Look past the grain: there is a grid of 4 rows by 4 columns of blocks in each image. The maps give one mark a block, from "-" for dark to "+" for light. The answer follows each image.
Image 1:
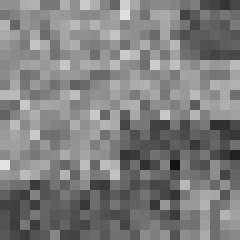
+++-
++++
++--
---+
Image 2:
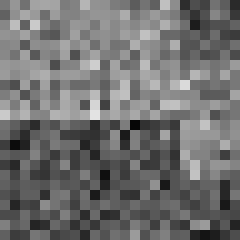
+++-
++++
---+
----
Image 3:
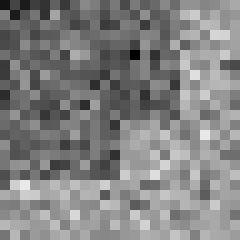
---+
---+
--++
++++
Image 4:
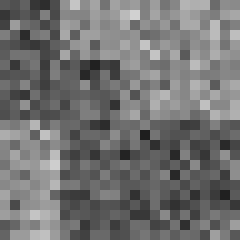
-+++
--++
+---
+---
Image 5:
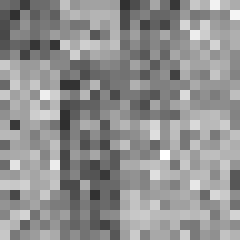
-+-+
+--+
+-++
+-++
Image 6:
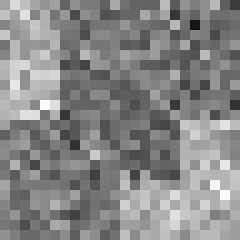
+---
+---
---+
--++
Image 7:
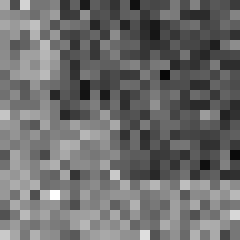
+---
+---
++--
++++
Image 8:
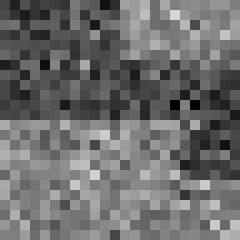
--++
----
+++-
++++
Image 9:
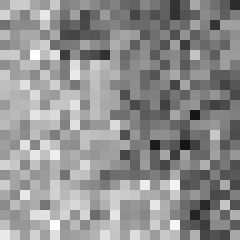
+---
++--
++--
+++-
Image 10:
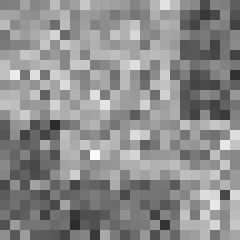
+++-
+++-
-+++
---+
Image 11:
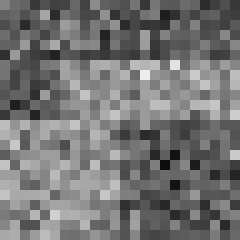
----
-+++
++--
++--
